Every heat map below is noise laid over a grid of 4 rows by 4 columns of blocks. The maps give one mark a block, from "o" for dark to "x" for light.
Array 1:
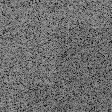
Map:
x x x x
x x o o
x x o o
x o o o
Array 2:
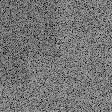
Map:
o o x x
o o x x
o x x x
x x x x
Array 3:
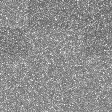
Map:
x o o o
o x x o
x x x x
x x x x
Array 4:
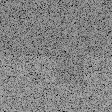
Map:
o o o o
o o o o
x x o x
x x x x
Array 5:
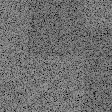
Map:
x o o x
x o o o
x x x o
x x x o
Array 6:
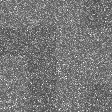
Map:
x x x o
o o x x
x o x x
x o x o
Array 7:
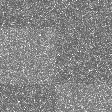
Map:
o o o o
x x o o
x x o o
o o x x
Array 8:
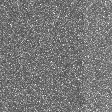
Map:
o o o x
o o o x
o o o x
o o o x
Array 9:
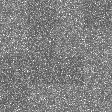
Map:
x o x o
x o x x
o o o x
o x x x
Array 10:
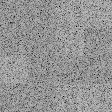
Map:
o o x x
o o x o
x o o o
o o x x
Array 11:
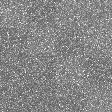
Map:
x o x x
o x o x
o o x o
o o o x
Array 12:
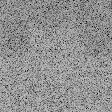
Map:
o o o o
o x x o
x x x x
x x x x
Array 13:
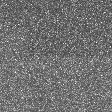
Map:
o o o o
x o o o
x x x x
x x x x
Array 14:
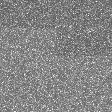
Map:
o o o o
x x o o
x x x x
x x x x
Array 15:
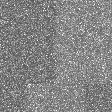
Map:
o o x x
o o x x
o o x x
o x x o
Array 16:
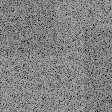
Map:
o o x x
o o x o
x x x o
x x x o
